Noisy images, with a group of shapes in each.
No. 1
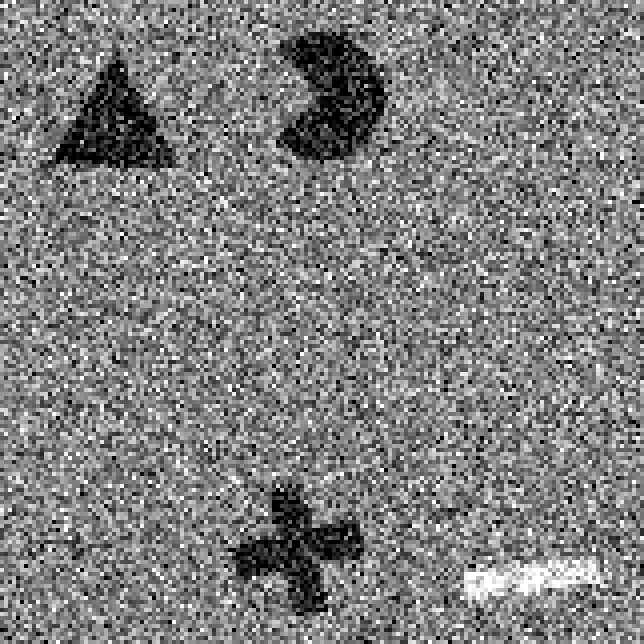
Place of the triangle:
top left
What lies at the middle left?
nothing
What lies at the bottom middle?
cross
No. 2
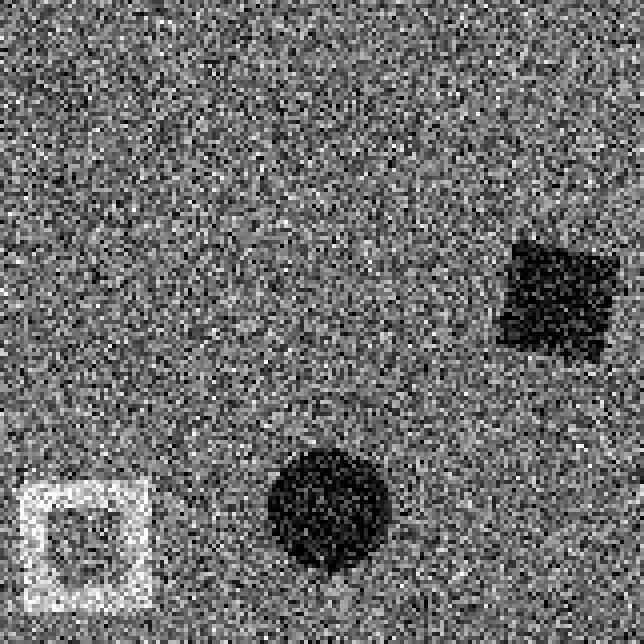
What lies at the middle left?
nothing
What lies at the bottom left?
square frame
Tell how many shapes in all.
3
